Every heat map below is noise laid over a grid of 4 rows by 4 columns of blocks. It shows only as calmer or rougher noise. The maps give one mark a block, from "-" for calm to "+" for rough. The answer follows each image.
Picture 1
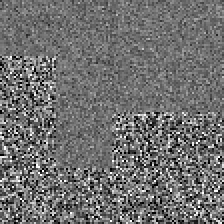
----
+---
+-++
++++
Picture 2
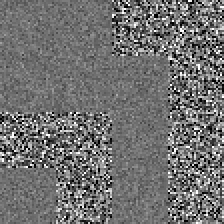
--++
---+
++-+
-+-+
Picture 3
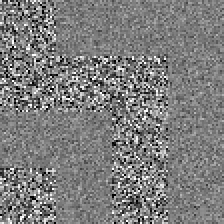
+---
+++-
--+-
+-+-
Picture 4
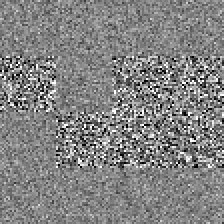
----
+-++
-+++
----
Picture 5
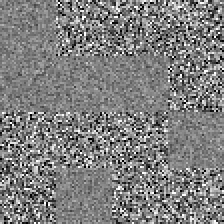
-+++
---+
+++-
+-++
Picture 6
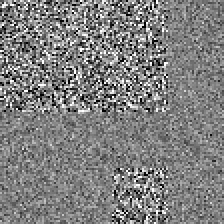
+++-
+++-
----
--+-
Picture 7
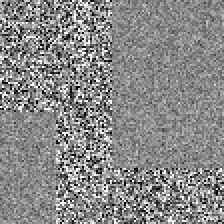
++--
++--
-+--
-+++
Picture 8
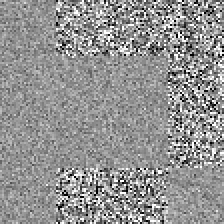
-+++
---+
---+
-++-
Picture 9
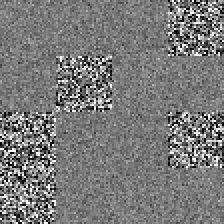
---+
-+--
+--+
+---
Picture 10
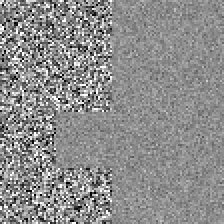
++--
++--
+---
++--
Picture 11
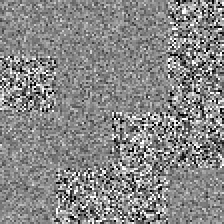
---+
+--+
--++
-++-
